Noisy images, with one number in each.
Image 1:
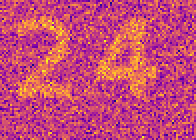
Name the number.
24
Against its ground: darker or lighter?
lighter
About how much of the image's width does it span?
two thirds
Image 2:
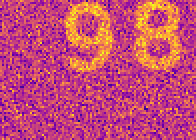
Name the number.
98
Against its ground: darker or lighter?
lighter
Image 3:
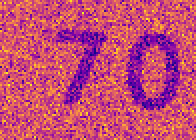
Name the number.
70
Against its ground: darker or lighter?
darker
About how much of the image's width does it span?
two thirds
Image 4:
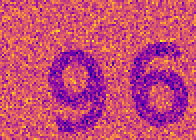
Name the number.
96
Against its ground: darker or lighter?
darker
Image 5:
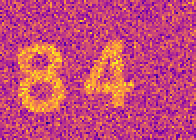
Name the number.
84
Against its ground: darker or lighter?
lighter
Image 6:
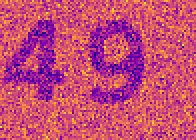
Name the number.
49
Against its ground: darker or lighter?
darker
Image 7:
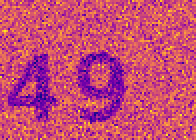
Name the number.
49
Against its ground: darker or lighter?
darker
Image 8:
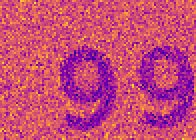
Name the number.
99
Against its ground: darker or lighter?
darker
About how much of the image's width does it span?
two thirds
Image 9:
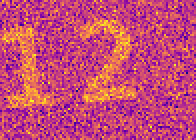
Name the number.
12
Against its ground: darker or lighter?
lighter
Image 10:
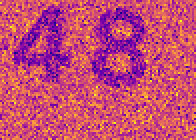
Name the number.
48
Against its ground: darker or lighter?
darker
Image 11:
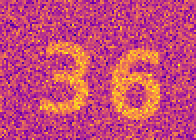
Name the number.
36
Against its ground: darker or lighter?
lighter
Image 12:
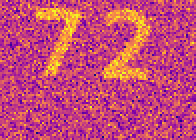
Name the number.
72
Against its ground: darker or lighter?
lighter
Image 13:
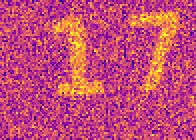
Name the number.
17
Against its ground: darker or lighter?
lighter
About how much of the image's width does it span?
two thirds
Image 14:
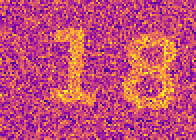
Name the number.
18
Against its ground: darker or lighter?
lighter
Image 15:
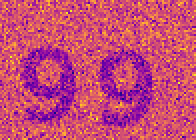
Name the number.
99
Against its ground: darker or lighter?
darker
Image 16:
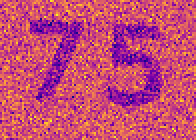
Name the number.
75
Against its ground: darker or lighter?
darker
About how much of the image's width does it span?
two thirds
